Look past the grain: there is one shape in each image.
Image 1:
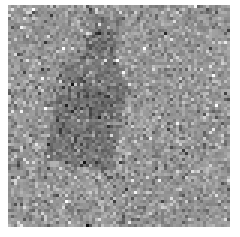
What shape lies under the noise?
bottle
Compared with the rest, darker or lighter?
darker
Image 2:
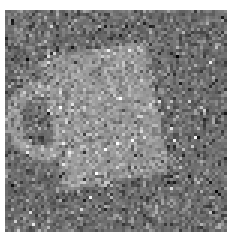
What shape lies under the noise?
cup
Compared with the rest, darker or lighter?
lighter
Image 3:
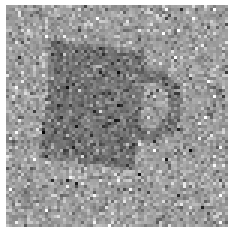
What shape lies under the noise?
cup
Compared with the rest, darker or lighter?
darker
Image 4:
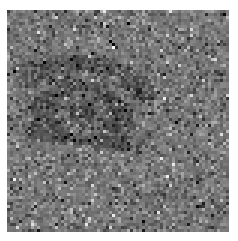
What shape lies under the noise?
telephone
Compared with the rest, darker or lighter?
darker
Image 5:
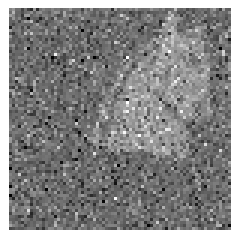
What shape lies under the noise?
chess knight
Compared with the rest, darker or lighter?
lighter
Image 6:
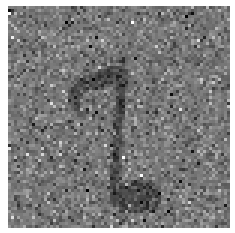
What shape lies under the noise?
musical note
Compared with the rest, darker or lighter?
darker
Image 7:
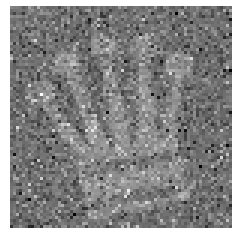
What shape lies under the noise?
chess queen
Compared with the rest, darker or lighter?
lighter
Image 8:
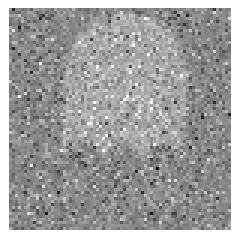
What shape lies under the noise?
ghost
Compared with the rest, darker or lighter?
lighter
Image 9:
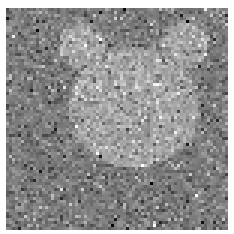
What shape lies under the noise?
bear's head
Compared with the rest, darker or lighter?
lighter
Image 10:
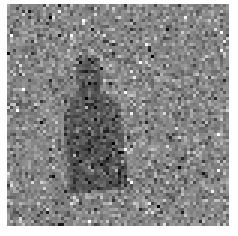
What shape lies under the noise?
bottle
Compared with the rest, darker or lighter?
darker
